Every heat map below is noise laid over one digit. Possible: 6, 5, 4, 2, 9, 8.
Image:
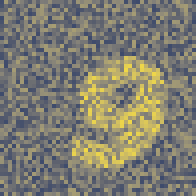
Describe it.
light 9
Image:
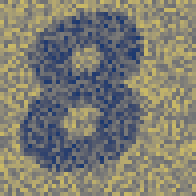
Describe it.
dark 8
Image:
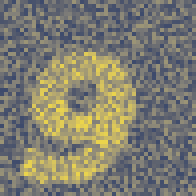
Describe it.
light 9
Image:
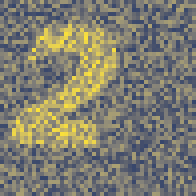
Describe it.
light 2
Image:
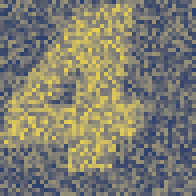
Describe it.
light 4
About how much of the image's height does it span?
nearly all
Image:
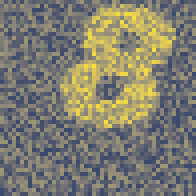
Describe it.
light 8
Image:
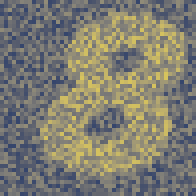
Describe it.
light 8
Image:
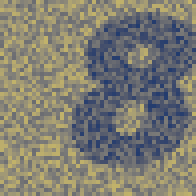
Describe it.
dark 8
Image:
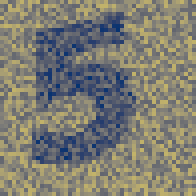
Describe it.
dark 5
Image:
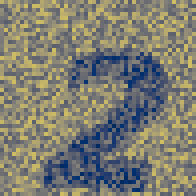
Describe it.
dark 2
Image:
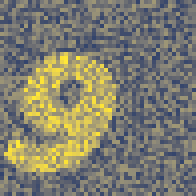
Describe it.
light 9
